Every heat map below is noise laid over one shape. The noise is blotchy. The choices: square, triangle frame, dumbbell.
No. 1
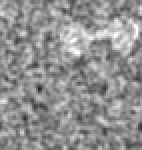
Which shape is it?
dumbbell
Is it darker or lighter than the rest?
lighter
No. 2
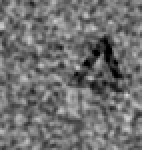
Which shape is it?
triangle frame
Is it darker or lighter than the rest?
darker
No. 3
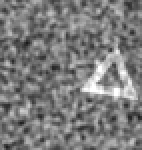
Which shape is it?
triangle frame
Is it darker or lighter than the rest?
lighter
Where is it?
middle right
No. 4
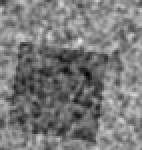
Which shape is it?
square
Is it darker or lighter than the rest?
darker
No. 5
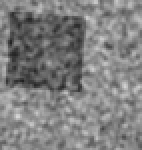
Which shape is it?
square
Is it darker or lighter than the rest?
darker
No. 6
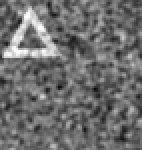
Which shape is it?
triangle frame
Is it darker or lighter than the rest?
lighter
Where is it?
top left
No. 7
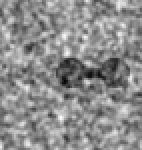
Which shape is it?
dumbbell
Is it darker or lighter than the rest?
darker
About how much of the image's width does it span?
half
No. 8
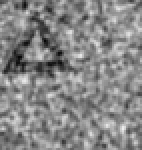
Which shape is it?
triangle frame
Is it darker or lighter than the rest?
darker
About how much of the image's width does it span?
half
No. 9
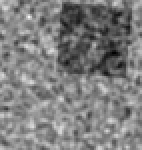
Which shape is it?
square
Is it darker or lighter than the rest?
darker
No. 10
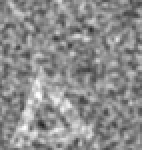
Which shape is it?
triangle frame
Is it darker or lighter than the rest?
lighter
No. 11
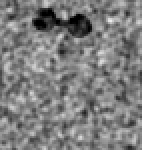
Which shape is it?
dumbbell
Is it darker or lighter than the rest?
darker
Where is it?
top middle
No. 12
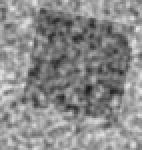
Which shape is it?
square
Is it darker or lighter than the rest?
darker
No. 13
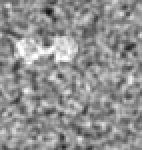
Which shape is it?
dumbbell
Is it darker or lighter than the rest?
lighter
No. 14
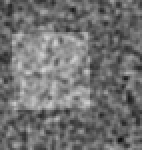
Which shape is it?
square
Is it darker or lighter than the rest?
lighter
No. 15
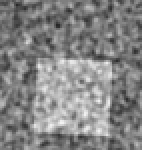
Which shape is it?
square
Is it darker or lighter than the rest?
lighter
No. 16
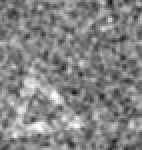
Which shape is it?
triangle frame
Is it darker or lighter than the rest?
lighter
